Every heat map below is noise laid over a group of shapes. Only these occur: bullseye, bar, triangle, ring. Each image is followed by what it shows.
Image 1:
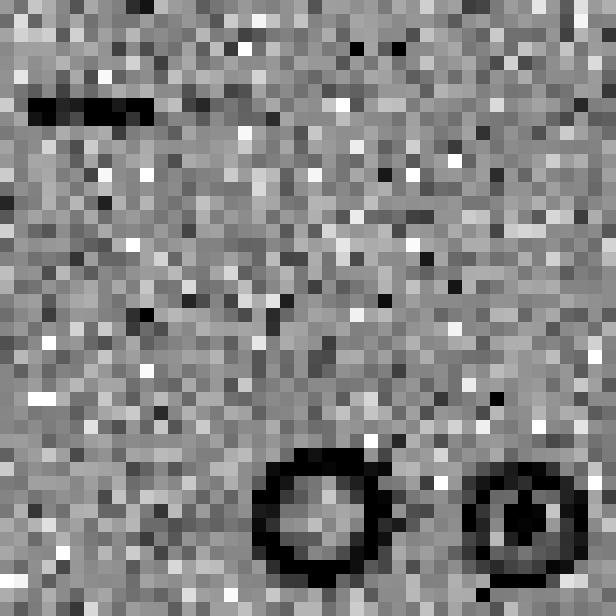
top left: bar; bottom middle: ring; bottom right: bullseye
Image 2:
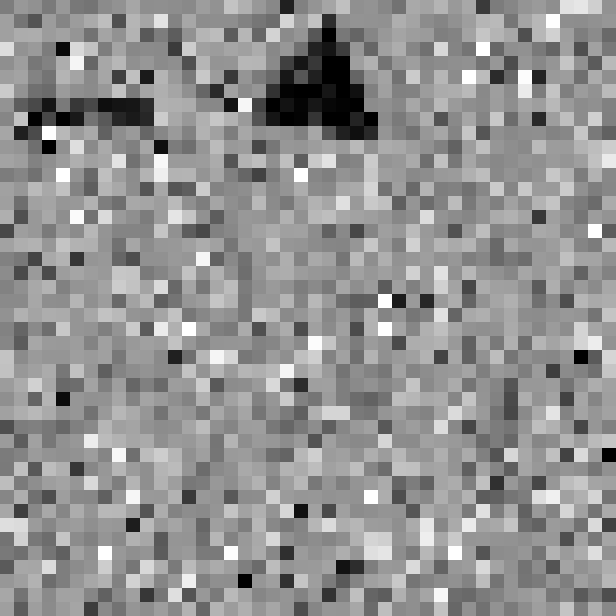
top left: bar; top middle: triangle
